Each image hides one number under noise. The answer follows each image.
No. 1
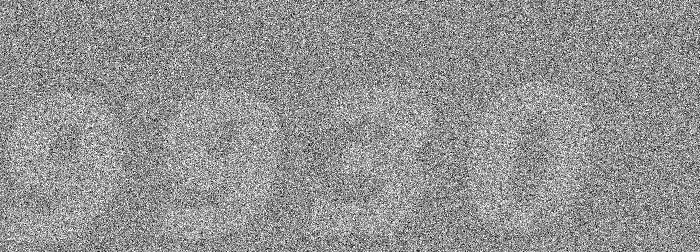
9930
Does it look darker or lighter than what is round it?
lighter
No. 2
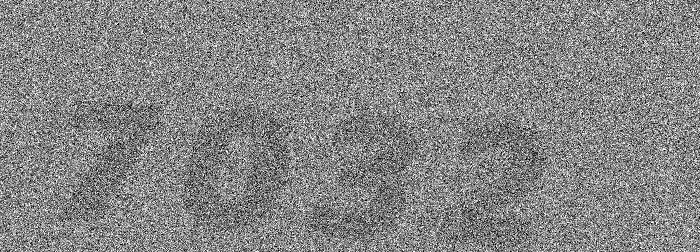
7032
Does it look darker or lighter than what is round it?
darker
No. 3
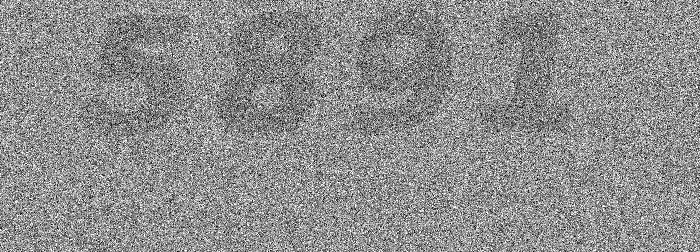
5891
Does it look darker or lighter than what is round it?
darker
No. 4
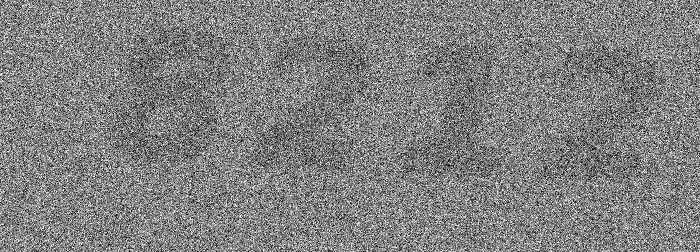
8212
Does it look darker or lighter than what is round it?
darker
